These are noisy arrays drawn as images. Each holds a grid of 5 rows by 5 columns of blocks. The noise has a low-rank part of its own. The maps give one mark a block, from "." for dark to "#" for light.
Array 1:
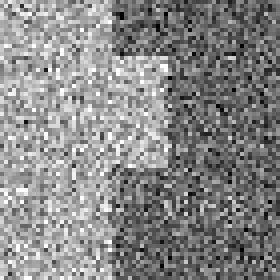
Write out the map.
# # . . .
# # # . .
# # # . .
# # . . .
# # . . .
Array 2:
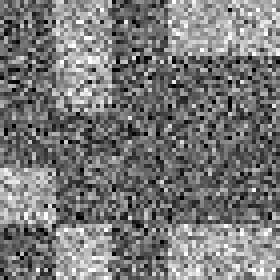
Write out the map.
. # . # #
. # . . .
. . . . .
# . . . .
. # . # #
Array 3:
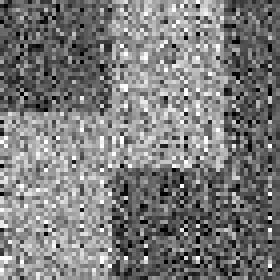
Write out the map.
. . # # .
. . # # .
# # # # .
# # . . .
# # . . .
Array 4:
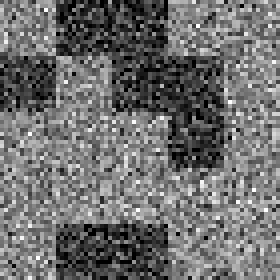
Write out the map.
# . . # #
. # . . #
# # # . #
# # # # #
# . . # #
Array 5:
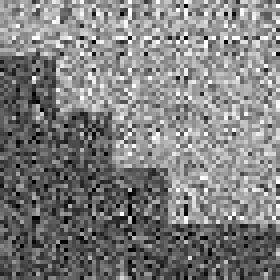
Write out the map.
# # # # #
. # # # #
. . # # #
. . . # #
. . . . .
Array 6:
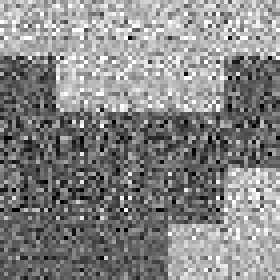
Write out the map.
# # # # #
. # # # .
. . . . .
. . . . #
. . . # #
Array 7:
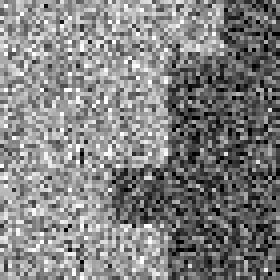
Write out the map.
# # # # .
# # # . .
# # # . .
# # . . .
# # # . .
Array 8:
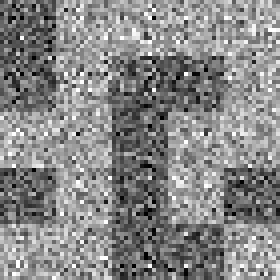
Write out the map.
. # # # #
. # . . #
# # . # #
. # . # .
# # . . #
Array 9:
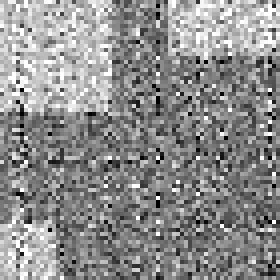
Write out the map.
# # . # #
# # . . .
. . . . .
. . . . .
# . . . .
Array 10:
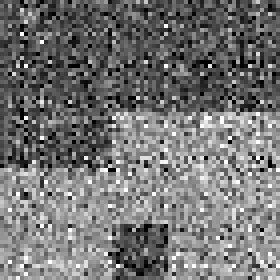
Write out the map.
. . . . .
. . . . .
. . # # #
# # # # #
# # . # #
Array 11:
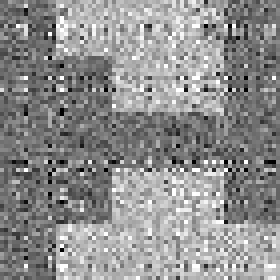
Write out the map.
. # # # .
. . # # .
. . . . .
. . # # .
. # # # #
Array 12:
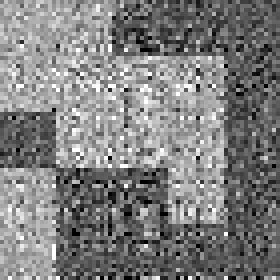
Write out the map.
# # . . .
# # # # .
. # # # .
# . . # .
# . . . .
